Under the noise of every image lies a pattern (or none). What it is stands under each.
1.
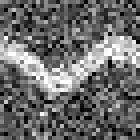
a wavy band
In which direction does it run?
left to right
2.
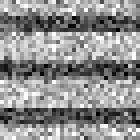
horizontal stripes
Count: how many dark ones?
3
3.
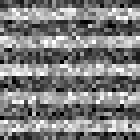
horizontal stripes
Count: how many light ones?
5
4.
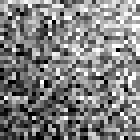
a smooth slope
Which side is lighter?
top right
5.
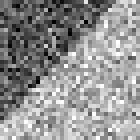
a sharp edge
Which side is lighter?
bottom right
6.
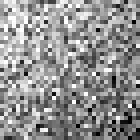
a smooth slope
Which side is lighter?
top left
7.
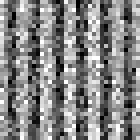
vertical stripes
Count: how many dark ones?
6
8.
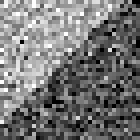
a sharp edge
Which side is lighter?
top left
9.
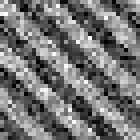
diagonal stripes
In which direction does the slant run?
top left to bottom right
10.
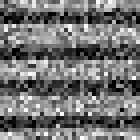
horizontal stripes
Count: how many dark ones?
4
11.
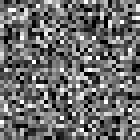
only noise
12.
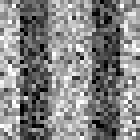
vertical stripes
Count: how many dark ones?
2
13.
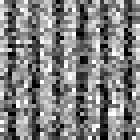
vertical stripes
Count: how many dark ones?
6
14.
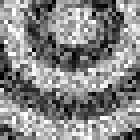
rings round one point
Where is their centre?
top middle
